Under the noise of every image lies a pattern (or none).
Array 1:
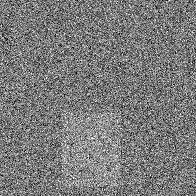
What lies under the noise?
one block
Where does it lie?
bottom middle
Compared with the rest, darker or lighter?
lighter
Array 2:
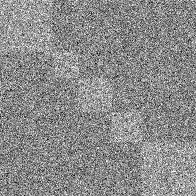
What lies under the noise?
blocks along the diagonal
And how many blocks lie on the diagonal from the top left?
5
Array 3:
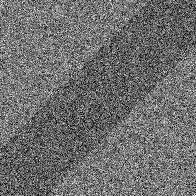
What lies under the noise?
a diagonal band
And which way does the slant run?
bottom left to top right
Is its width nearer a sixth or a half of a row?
a half
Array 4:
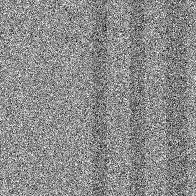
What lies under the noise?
bands of columns
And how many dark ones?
3
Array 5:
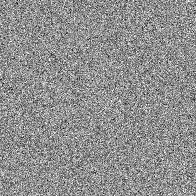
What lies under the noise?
only noise
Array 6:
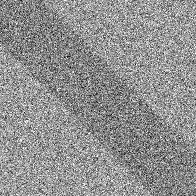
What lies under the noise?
a diagonal band
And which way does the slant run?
top left to bottom right
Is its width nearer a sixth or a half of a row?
a half
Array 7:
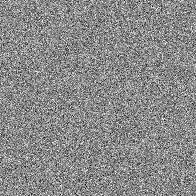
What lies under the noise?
only noise
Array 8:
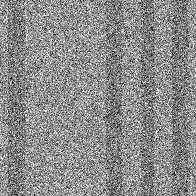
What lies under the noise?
bands of columns
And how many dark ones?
4
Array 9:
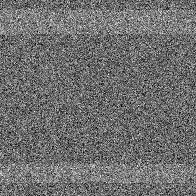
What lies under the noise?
bands of rows
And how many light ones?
2
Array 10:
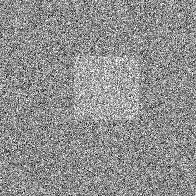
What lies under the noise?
one block
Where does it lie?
centre
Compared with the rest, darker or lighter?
lighter
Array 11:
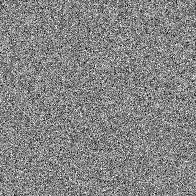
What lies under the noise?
only noise
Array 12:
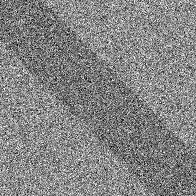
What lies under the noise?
a diagonal band
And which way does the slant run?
top left to bottom right
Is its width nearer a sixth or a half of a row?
a half
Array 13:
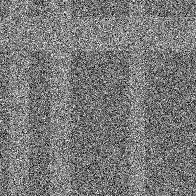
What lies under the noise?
bands of rows crossing bands of columns
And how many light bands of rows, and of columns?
1 and 3
